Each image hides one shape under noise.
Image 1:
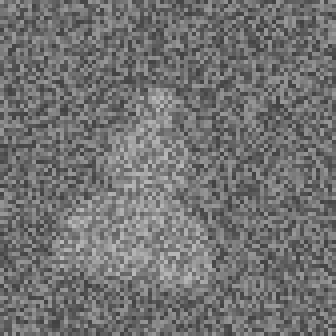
chess pawn
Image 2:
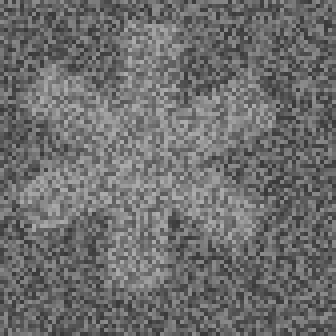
asterisk
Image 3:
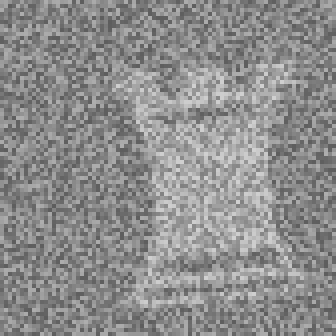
chess rook
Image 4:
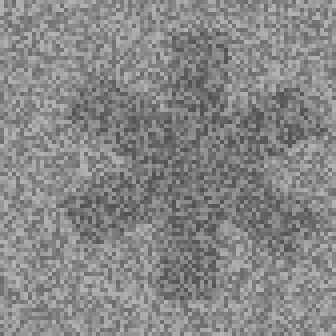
asterisk
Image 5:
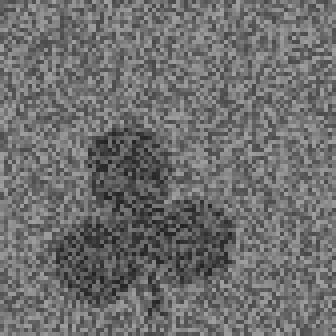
club
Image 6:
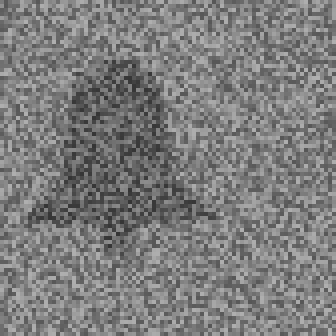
bell
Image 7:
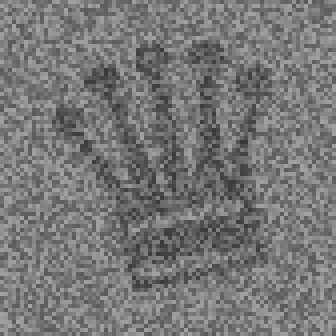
chess queen
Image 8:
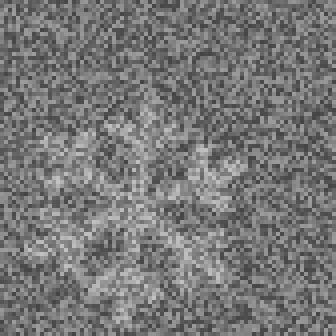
snowflake
